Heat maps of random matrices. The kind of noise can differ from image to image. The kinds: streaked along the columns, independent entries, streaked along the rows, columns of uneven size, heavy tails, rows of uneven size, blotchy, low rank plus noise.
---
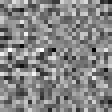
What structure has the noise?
low rank plus noise
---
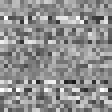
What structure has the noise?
rows of uneven size
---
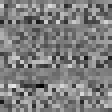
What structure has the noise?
rows of uneven size
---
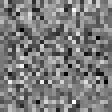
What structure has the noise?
low rank plus noise
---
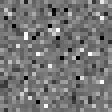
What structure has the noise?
heavy tails
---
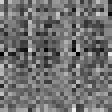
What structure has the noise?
low rank plus noise
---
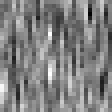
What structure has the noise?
streaked along the columns
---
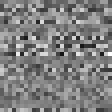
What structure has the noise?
rows of uneven size
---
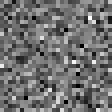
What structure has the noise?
independent entries
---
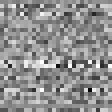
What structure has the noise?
rows of uneven size
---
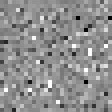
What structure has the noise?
heavy tails
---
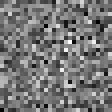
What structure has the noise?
independent entries
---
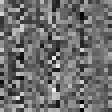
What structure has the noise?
columns of uneven size
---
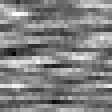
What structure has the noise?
streaked along the rows
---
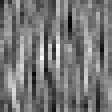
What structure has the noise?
streaked along the columns
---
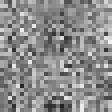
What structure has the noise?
low rank plus noise
